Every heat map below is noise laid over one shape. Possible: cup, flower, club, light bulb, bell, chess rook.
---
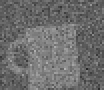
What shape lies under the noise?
cup
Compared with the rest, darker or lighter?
lighter
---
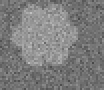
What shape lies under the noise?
flower
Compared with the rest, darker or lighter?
lighter
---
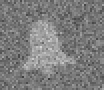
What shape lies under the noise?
bell
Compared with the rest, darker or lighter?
lighter
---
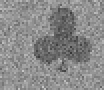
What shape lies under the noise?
club
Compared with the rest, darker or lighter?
darker
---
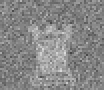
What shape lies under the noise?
chess rook
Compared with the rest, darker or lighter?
lighter
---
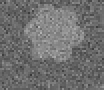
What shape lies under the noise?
flower
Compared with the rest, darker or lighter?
lighter
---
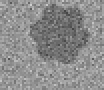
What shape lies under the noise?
flower
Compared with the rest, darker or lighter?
darker
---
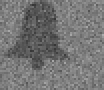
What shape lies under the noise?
bell
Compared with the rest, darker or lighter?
darker
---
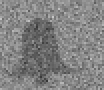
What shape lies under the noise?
bell
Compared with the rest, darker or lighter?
darker
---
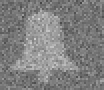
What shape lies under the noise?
bell
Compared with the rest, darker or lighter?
lighter
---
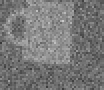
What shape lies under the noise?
cup
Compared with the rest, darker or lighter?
lighter
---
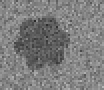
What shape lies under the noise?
flower
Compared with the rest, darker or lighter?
darker
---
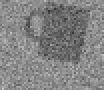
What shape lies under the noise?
cup
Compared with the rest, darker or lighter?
darker
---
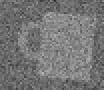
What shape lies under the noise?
cup
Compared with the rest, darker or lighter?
lighter
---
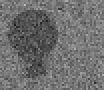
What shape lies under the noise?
light bulb
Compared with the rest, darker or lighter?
darker
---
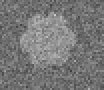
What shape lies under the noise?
flower
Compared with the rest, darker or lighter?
lighter
